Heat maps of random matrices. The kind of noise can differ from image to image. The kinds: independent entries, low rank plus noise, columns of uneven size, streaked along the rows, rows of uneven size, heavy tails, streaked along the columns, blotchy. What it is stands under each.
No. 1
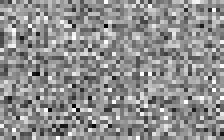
low rank plus noise
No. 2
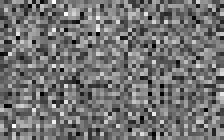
low rank plus noise
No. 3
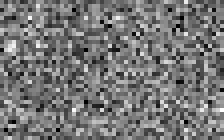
low rank plus noise
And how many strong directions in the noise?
five to eight
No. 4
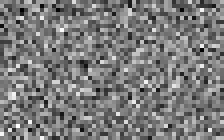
independent entries
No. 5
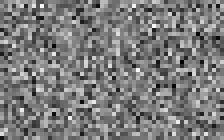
independent entries
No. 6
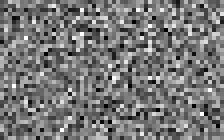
independent entries
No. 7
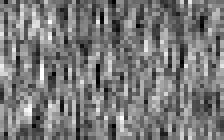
streaked along the columns
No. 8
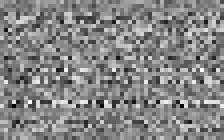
rows of uneven size
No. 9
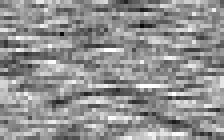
streaked along the rows
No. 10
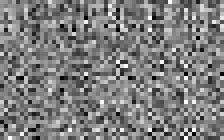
low rank plus noise
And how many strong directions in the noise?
one
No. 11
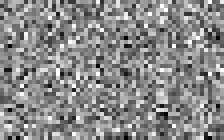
low rank plus noise
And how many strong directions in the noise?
five to eight
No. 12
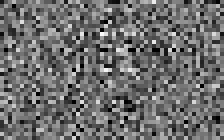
low rank plus noise
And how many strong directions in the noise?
five to eight
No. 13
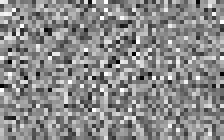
low rank plus noise
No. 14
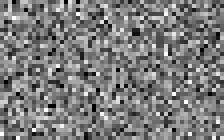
independent entries
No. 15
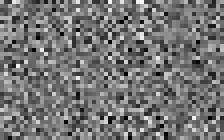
low rank plus noise
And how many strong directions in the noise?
two
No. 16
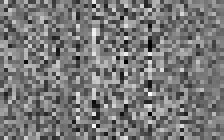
columns of uneven size
